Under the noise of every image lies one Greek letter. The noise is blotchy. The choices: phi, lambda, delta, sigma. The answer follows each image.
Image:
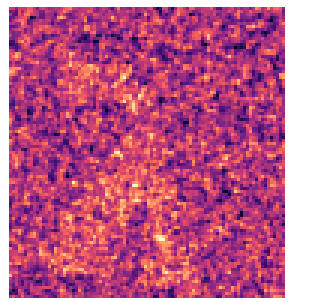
lambda
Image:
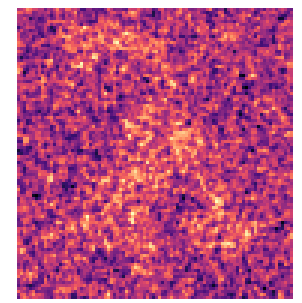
lambda
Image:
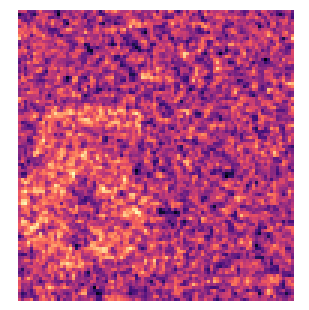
delta
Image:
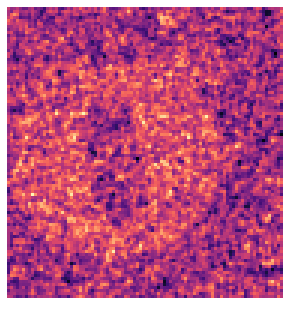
sigma
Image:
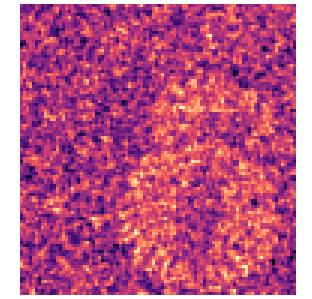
delta
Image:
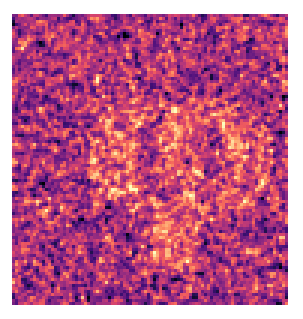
phi
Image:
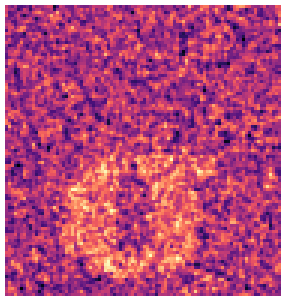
sigma
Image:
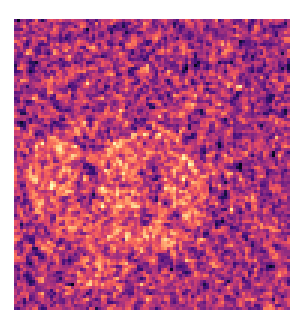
phi
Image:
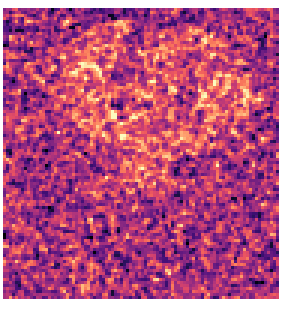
phi
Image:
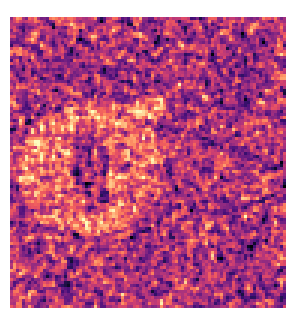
sigma
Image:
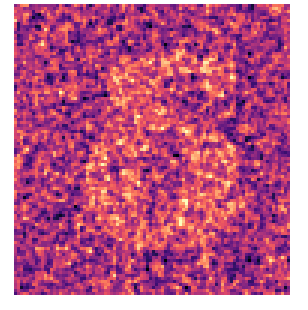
delta
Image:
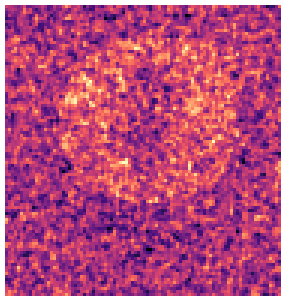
sigma
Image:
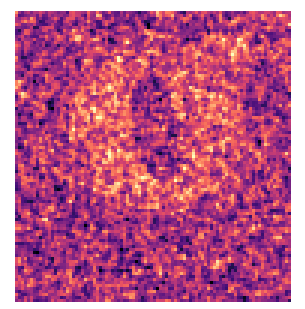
sigma
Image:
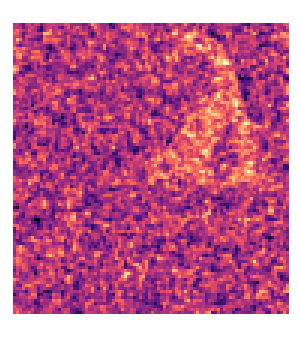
lambda
